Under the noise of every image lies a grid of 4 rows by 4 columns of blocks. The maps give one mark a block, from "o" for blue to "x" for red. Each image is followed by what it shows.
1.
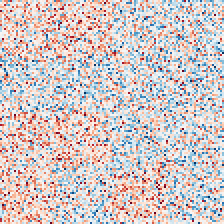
xxoo
oooo
xxoo
xoxo
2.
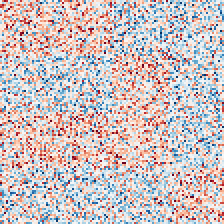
xxoo
ooxo
xxxo
ooox
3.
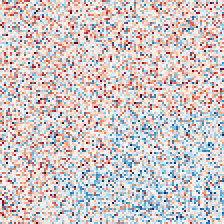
xxxx
xxxx
xxoo
xooo
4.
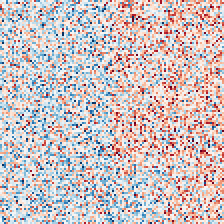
ooxx
ooxx
ooxx
ooox
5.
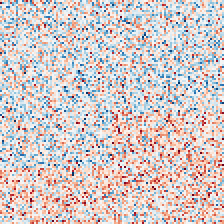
oooo
oooo
ooxx
xxxx
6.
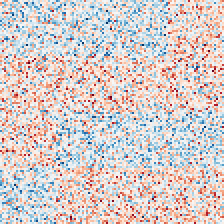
ooox
xxxx
xooo
oxxx
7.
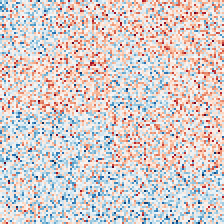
oxxx
xxox
ooxx
oooo
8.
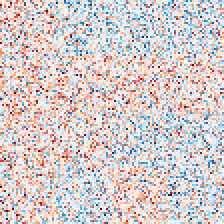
xooo
xxxx
xxoo
xoxo
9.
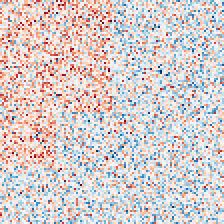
xxoo
xxoo
xooo
oooo
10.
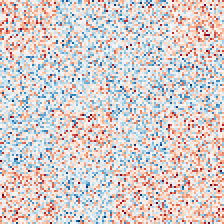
xoox
oooo
oxox
xoxx
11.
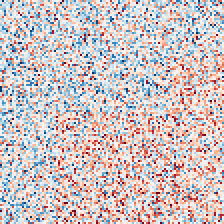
oooo
ooox
oxxx
oxxx
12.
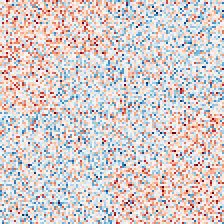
xxoo
xooo
ooox
ooxx
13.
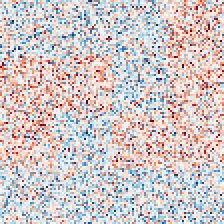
ooox
xxox
xoxx
oooo
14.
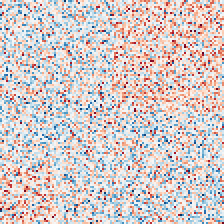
ooxx
ooxx
oooo
xooo
